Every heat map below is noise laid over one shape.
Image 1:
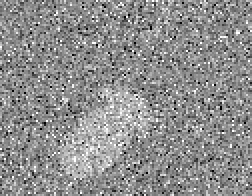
footprint
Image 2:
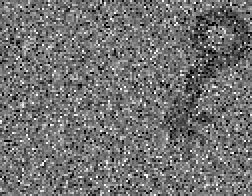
key
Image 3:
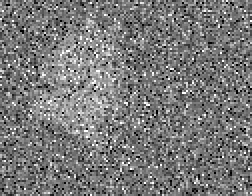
chess knight
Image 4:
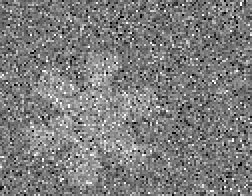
asterisk
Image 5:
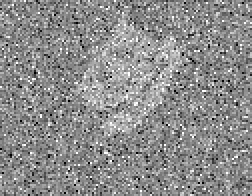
telephone
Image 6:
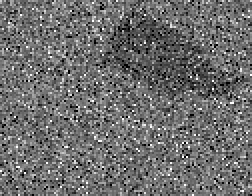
bottle
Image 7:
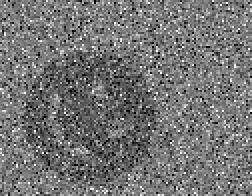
smiling face
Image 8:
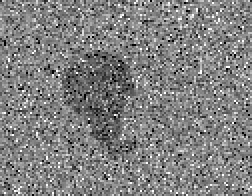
pear
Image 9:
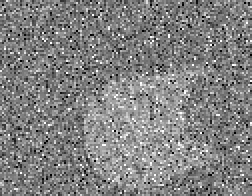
cat's head
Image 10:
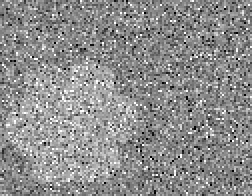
flower
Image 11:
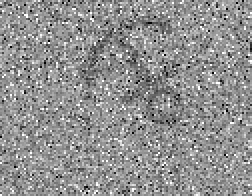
anchor
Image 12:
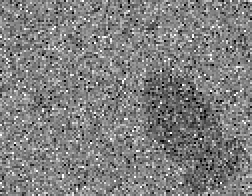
footprint
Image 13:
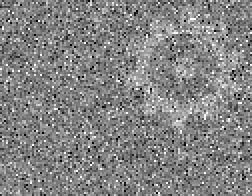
gear
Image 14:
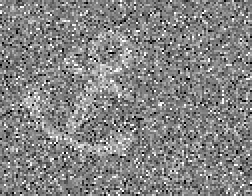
anchor
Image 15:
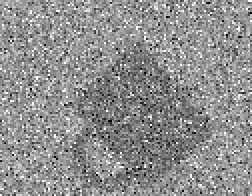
cup
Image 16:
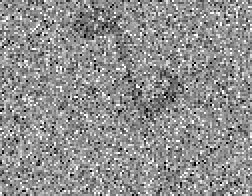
musical note
